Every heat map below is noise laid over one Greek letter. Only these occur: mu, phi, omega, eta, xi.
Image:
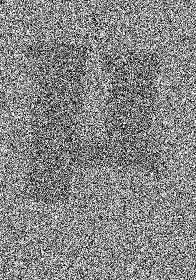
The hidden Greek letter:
mu
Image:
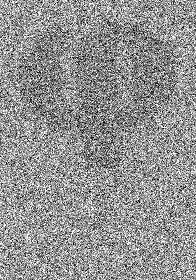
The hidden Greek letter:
phi
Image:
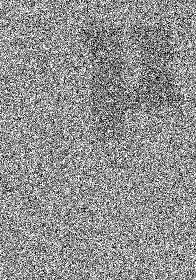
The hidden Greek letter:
mu
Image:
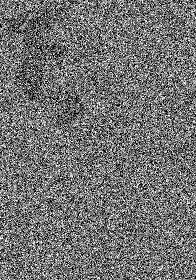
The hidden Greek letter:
xi
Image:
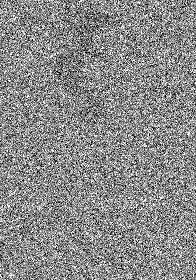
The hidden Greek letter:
xi
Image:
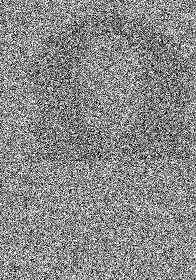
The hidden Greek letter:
omega
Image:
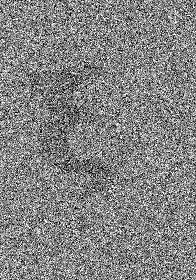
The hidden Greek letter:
xi
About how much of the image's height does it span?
half
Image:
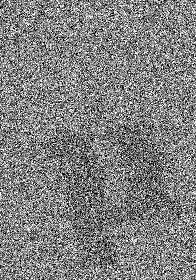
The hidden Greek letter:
mu
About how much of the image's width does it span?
two thirds
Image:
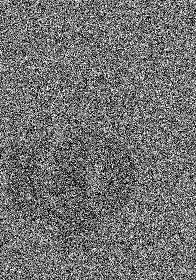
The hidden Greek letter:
phi
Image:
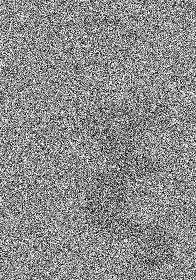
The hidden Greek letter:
xi
